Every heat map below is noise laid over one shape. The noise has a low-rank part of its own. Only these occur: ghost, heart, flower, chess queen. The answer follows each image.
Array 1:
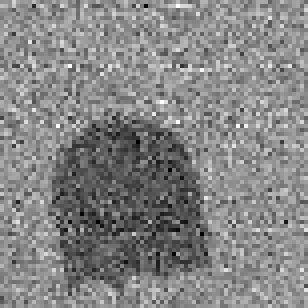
dark ghost
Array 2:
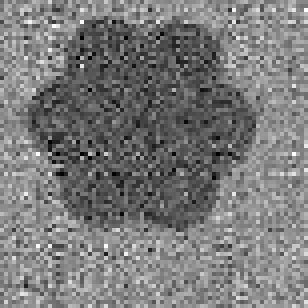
dark flower
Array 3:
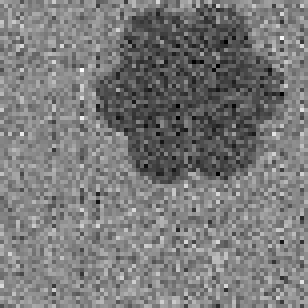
dark flower
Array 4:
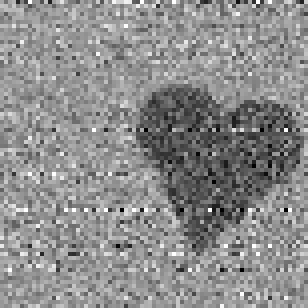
dark heart
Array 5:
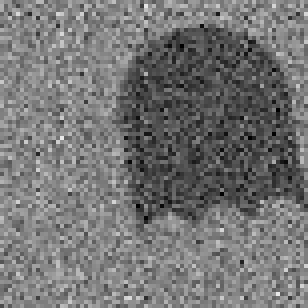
dark ghost
